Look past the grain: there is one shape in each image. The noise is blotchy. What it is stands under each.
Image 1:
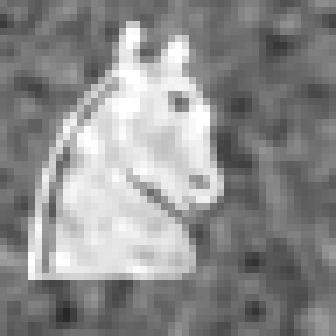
chess knight
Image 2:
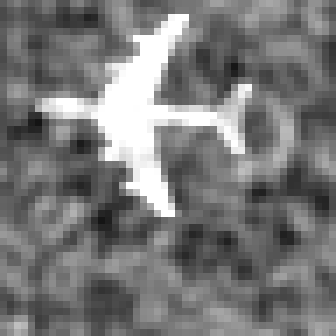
airplane
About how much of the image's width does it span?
two thirds
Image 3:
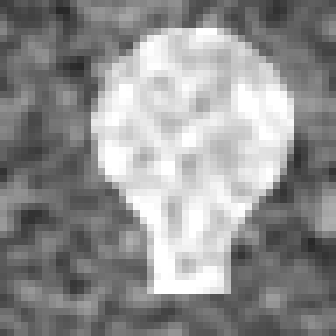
light bulb
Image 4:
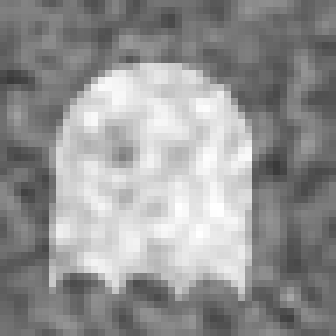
ghost
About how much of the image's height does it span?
two thirds
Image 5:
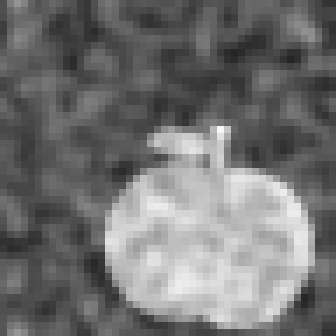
apple
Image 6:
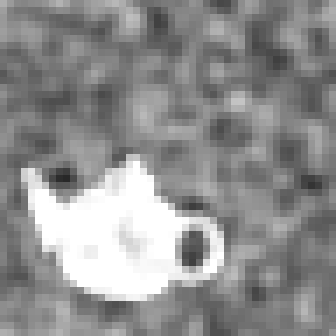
teapot
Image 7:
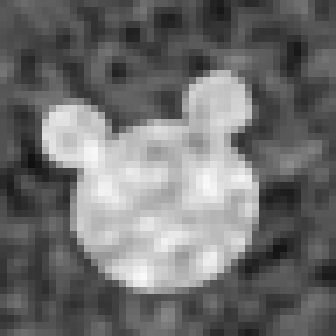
bear's head
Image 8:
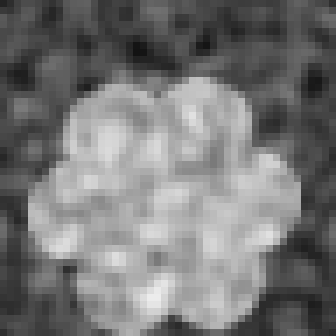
flower
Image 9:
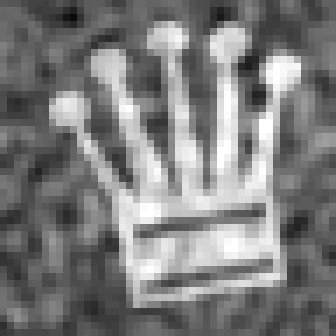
chess queen
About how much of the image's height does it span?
nearly all
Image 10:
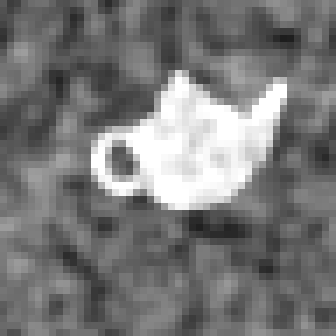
teapot
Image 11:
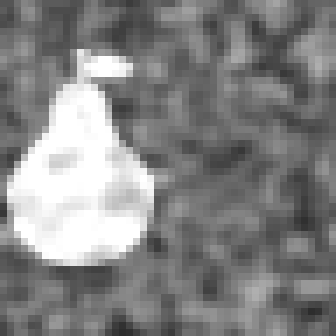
pear
